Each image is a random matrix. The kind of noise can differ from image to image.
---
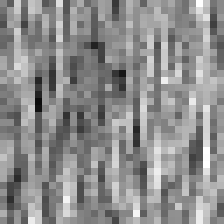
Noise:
streaked along the columns
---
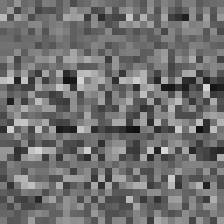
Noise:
rows of uneven size
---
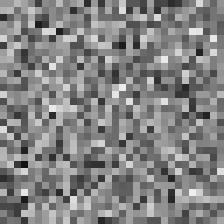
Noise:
independent entries
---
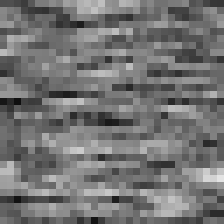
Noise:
streaked along the rows
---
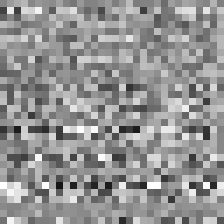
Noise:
rows of uneven size
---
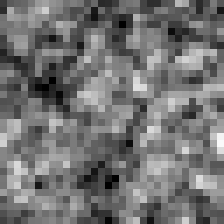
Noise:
blotchy
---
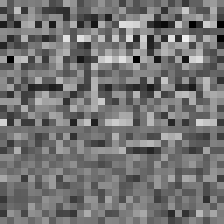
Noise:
rows of uneven size
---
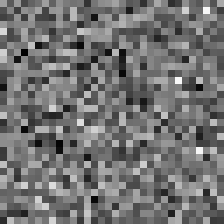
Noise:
independent entries
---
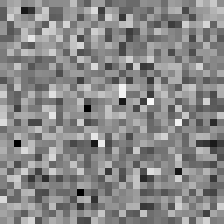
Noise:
low rank plus noise
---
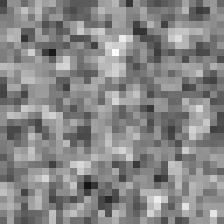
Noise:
blotchy
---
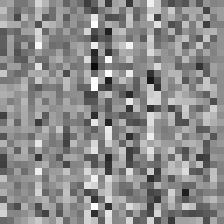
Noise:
columns of uneven size
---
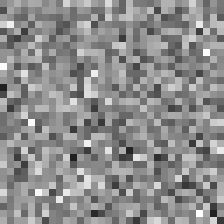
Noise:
independent entries
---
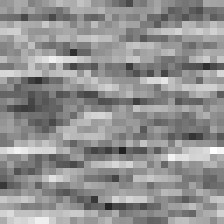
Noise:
streaked along the rows
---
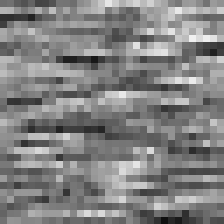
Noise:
streaked along the rows
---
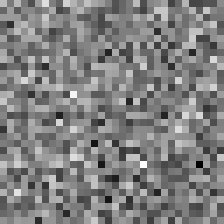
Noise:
independent entries
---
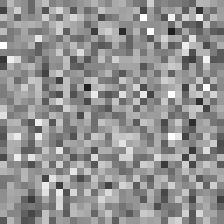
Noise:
low rank plus noise
